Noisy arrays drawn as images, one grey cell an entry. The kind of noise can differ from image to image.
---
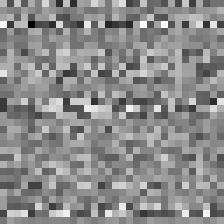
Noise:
rows of uneven size
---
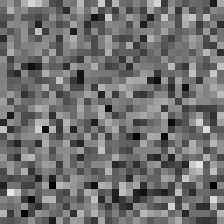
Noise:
low rank plus noise
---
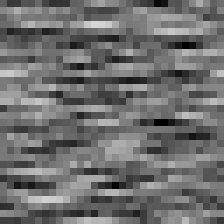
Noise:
streaked along the rows
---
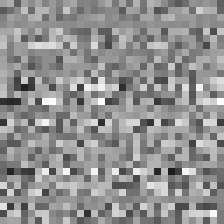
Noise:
rows of uneven size
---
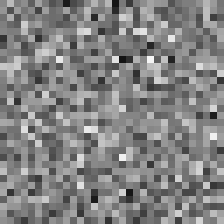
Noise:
independent entries
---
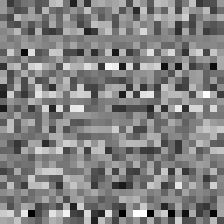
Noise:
rows of uneven size
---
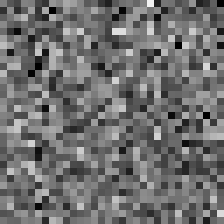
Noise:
low rank plus noise
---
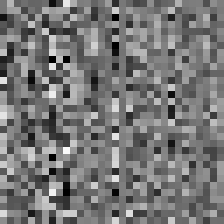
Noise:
columns of uneven size
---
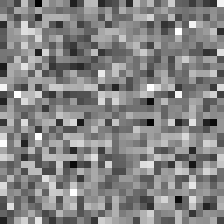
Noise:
low rank plus noise
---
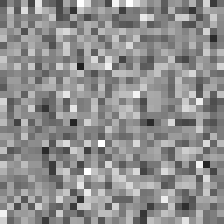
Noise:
low rank plus noise
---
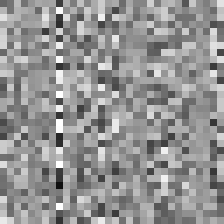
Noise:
columns of uneven size
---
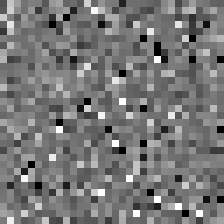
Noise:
heavy tails
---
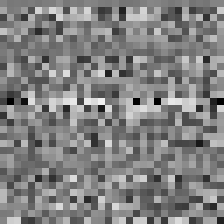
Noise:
rows of uneven size
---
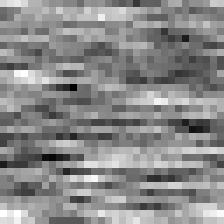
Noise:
streaked along the rows
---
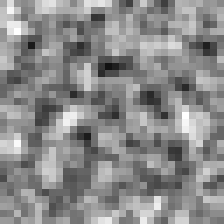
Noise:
blotchy
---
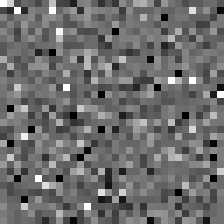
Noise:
heavy tails
